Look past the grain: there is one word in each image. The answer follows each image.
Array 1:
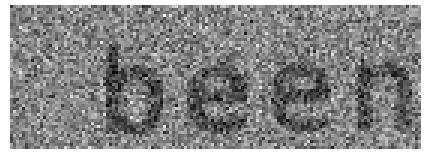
been
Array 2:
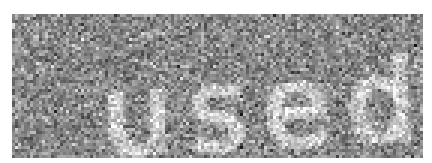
used
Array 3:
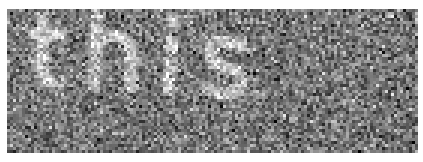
this
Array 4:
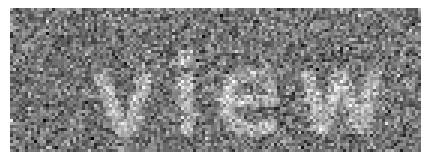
view
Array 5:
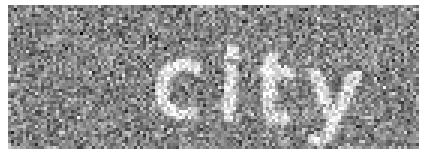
city
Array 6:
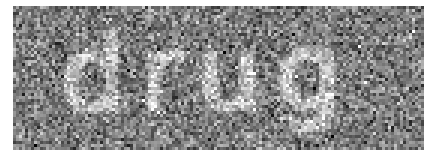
drug
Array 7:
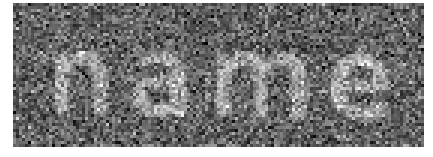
name
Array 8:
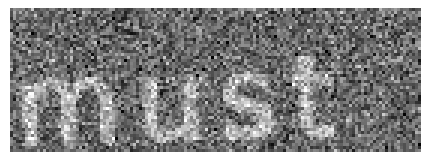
must
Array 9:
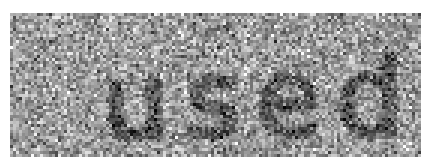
used
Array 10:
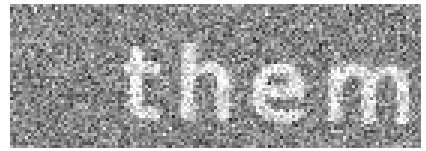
them
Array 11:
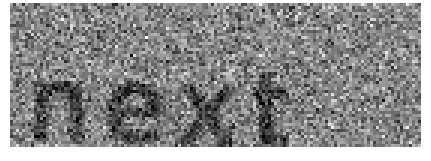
next
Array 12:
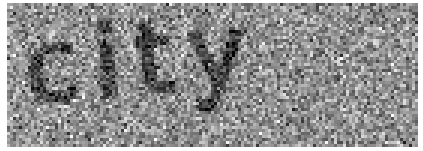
city
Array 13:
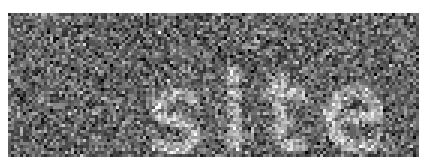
site
